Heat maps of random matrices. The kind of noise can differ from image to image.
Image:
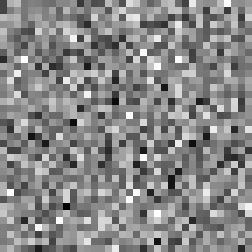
independent entries
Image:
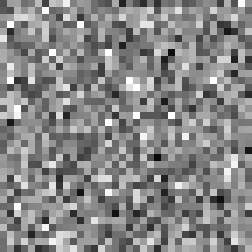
independent entries
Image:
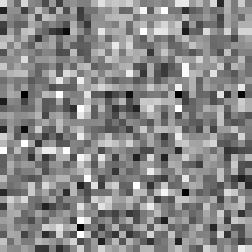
low rank plus noise
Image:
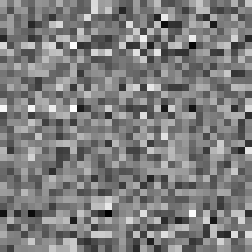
low rank plus noise
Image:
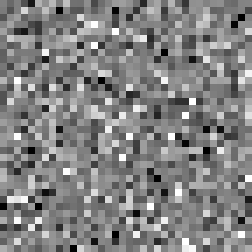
heavy tails
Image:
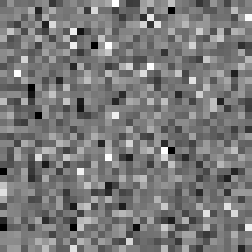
heavy tails
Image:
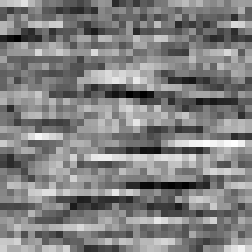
streaked along the rows
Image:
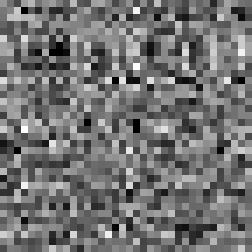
low rank plus noise
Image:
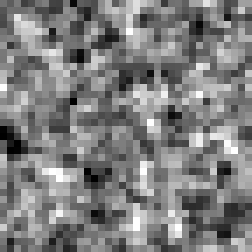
blotchy
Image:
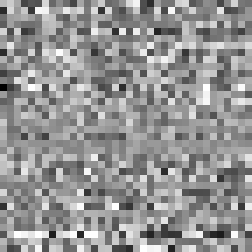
rows of uneven size
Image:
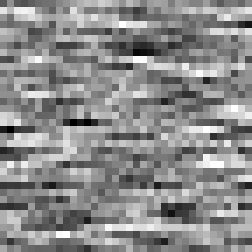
streaked along the rows
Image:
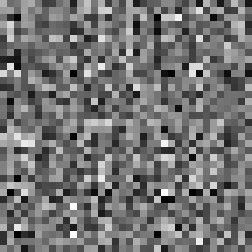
low rank plus noise
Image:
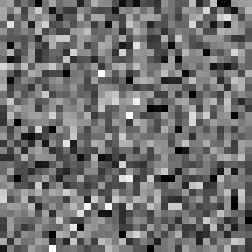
independent entries
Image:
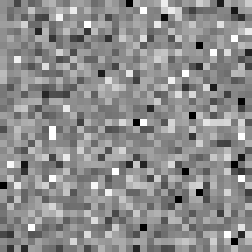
heavy tails
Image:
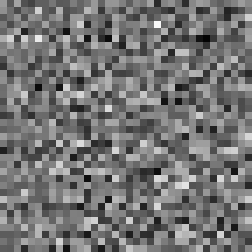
low rank plus noise
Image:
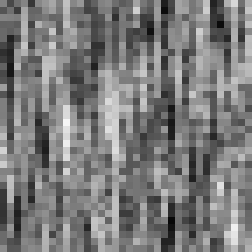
streaked along the columns
